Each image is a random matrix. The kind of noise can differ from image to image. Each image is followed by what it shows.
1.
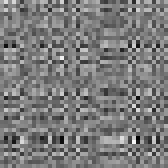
low rank plus noise
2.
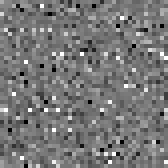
heavy tails
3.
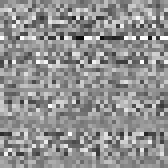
rows of uneven size
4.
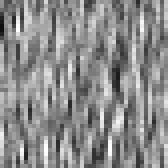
streaked along the columns
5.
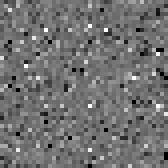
heavy tails
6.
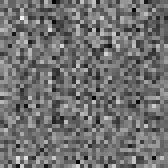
low rank plus noise
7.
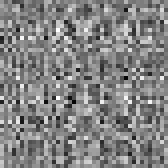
low rank plus noise
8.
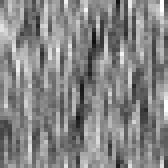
streaked along the columns
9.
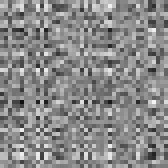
low rank plus noise
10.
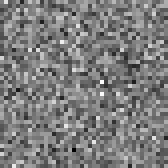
independent entries
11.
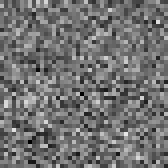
low rank plus noise
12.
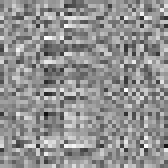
low rank plus noise
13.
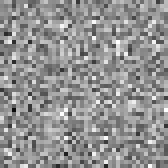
low rank plus noise
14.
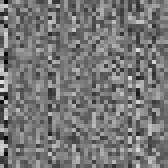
columns of uneven size
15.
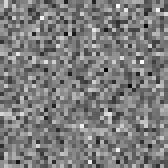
independent entries
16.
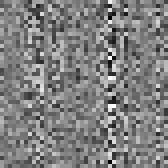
columns of uneven size
